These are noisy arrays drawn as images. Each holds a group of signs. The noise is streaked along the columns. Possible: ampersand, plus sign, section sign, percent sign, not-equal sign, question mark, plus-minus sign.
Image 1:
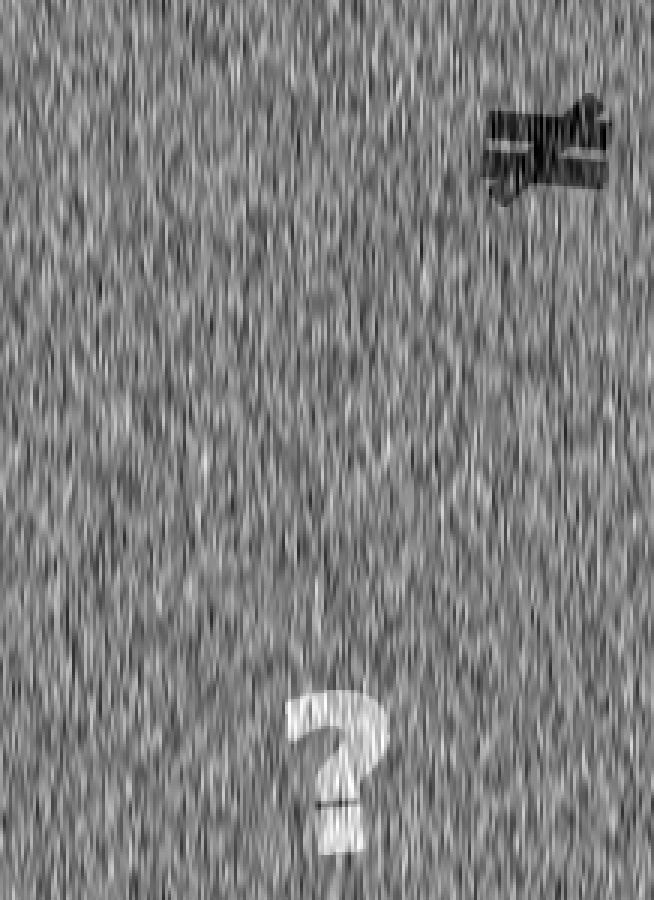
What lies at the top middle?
nothing
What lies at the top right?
not-equal sign
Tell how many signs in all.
2
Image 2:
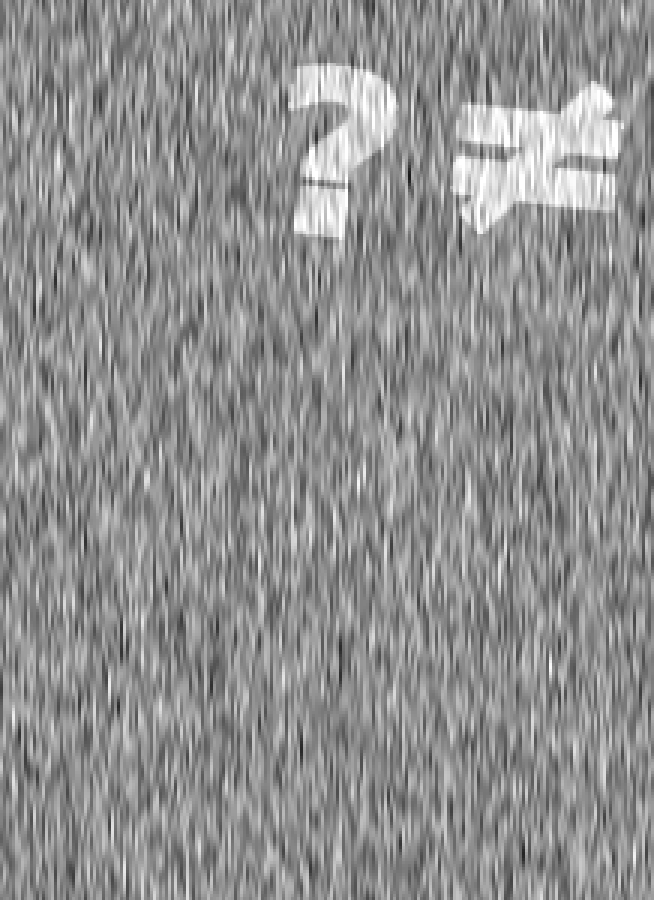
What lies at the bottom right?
nothing
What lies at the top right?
not-equal sign
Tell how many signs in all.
2
